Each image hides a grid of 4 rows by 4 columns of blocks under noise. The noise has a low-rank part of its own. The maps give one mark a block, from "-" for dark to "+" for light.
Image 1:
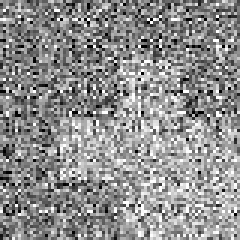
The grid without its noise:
----
--+-
-+++
--++
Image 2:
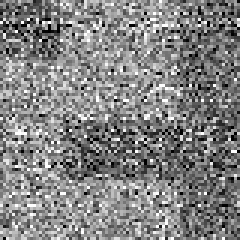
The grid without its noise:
-++-
+++-
+---
+++-
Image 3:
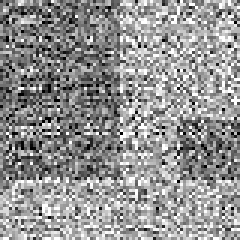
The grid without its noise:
--++
--++
--+-
++++
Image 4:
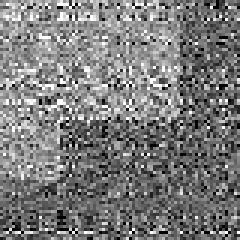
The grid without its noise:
+++-
+++-
+---
----
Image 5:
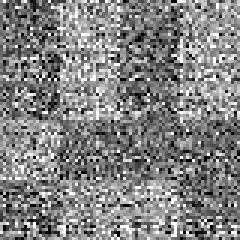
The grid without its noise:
-+-+
-+-+
+---
-++-
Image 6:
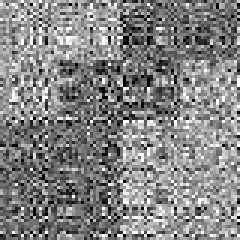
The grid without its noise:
++--
+--+
--++
--++
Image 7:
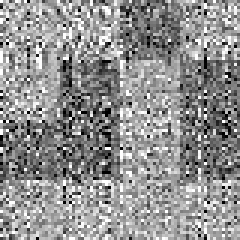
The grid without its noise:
++-+
+-+-
--+-
++++
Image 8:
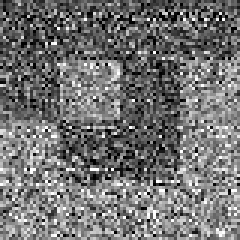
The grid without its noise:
----
-+-+
+--+
++++
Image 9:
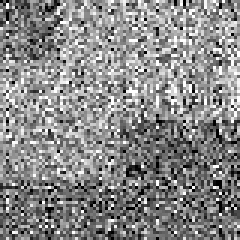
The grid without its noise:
-+++
++++
++--
----
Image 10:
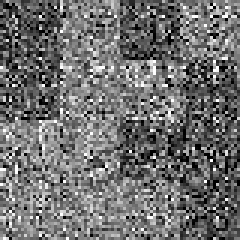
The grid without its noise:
-+-+
-++-
++--
+++-
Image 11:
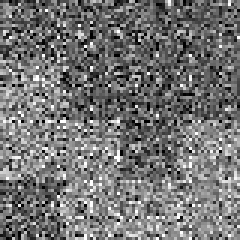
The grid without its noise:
----
+---
++-+
-+++
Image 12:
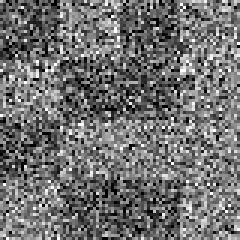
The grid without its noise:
-+-+
+--+
-+++
+--+
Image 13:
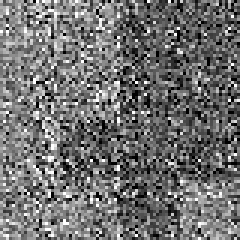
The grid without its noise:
++--
++--
+---
++-+
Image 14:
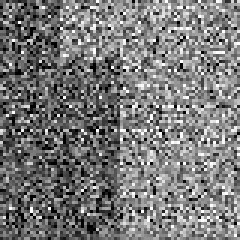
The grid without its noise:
-+++
--++
--++
--++
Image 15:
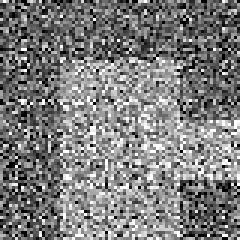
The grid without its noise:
----
-++-
-+++
-++-
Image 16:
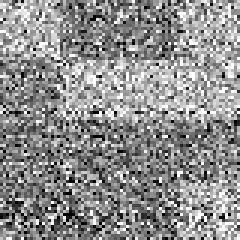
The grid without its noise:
+--+
-+++
----
---+
